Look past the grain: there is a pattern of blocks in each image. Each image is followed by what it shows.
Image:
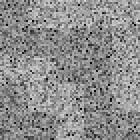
mirrored about the diagonal from the bottom left
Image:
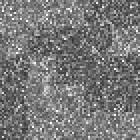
no symmetry
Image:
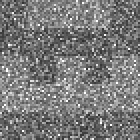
left and right mirror each other
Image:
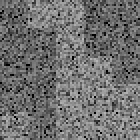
no symmetry
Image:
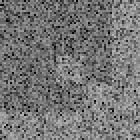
mirrored about the diagonal from the top left
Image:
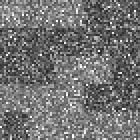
no symmetry
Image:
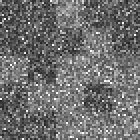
mirrored about the diagonal from the top left
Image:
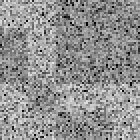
mirrored about the diagonal from the bottom left
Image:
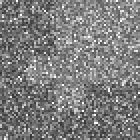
mirrored about the diagonal from the bottom left
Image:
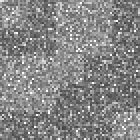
mirrored about the diagonal from the top left
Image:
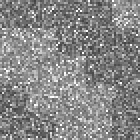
mirrored about the diagonal from the bottom left
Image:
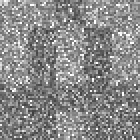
left and right mirror each other
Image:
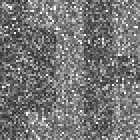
top and bottom mirror each other
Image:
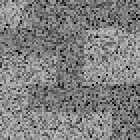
no symmetry
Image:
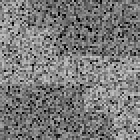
the same after a half turn
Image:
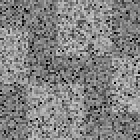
the same after a half turn
